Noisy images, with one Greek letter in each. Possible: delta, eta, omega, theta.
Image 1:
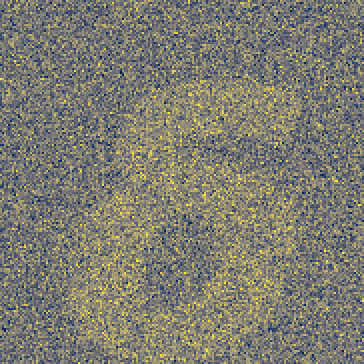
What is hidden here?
light delta
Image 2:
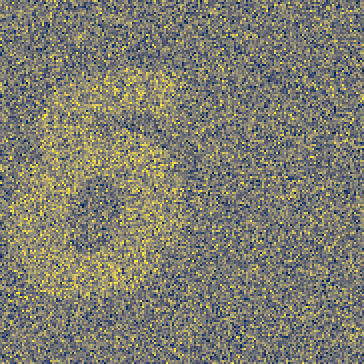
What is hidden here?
light delta
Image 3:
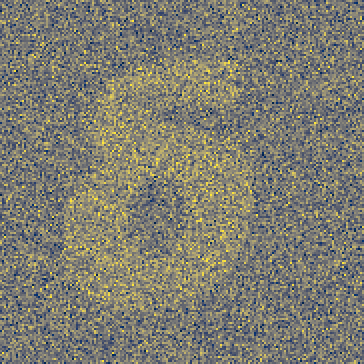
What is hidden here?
light delta
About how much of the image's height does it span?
two thirds
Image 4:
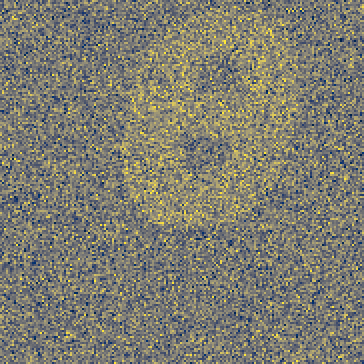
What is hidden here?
light theta
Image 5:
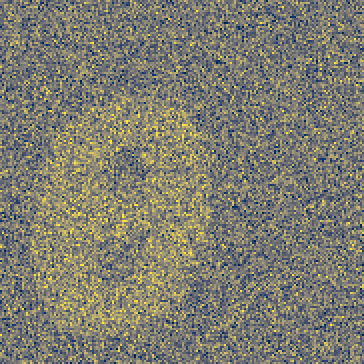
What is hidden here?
light theta
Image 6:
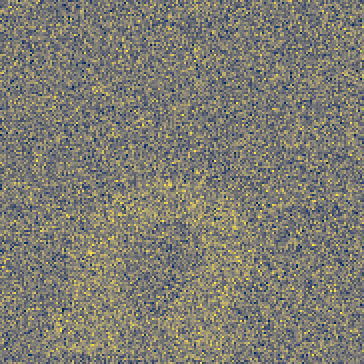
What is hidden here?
light omega
